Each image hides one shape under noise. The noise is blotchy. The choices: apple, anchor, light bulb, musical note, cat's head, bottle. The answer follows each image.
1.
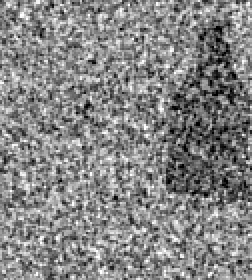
bottle
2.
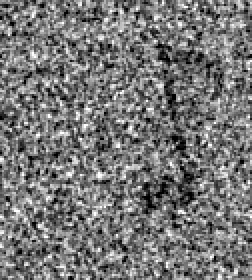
musical note
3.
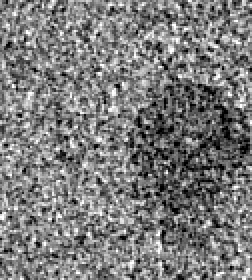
light bulb
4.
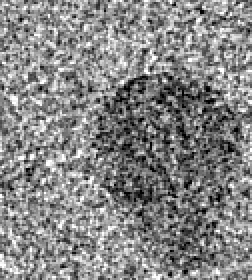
light bulb
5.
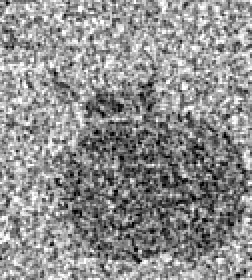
apple
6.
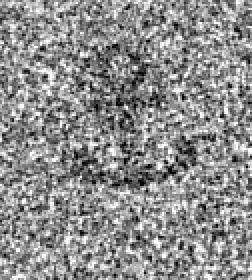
anchor
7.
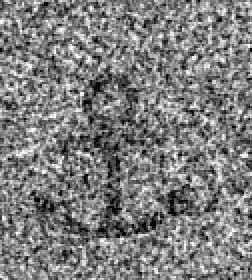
anchor
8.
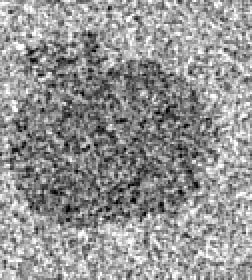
apple
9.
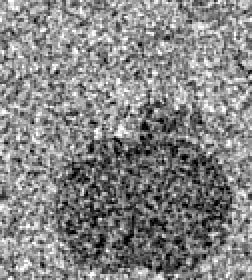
apple
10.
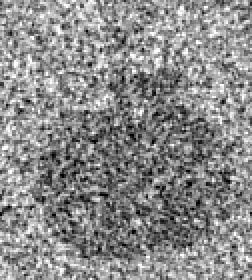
apple
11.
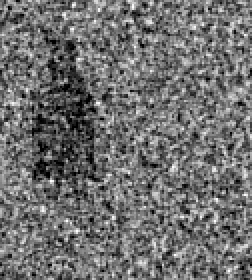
bottle
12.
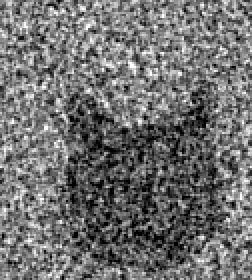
cat's head
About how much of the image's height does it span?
two thirds
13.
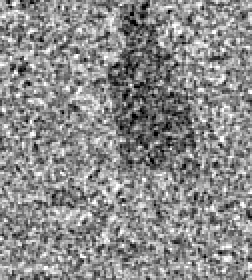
bottle
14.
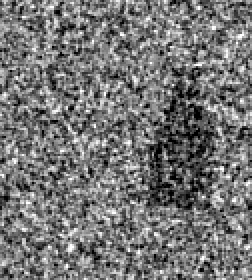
bottle
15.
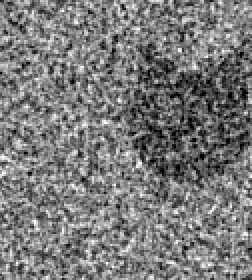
cat's head
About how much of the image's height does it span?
half
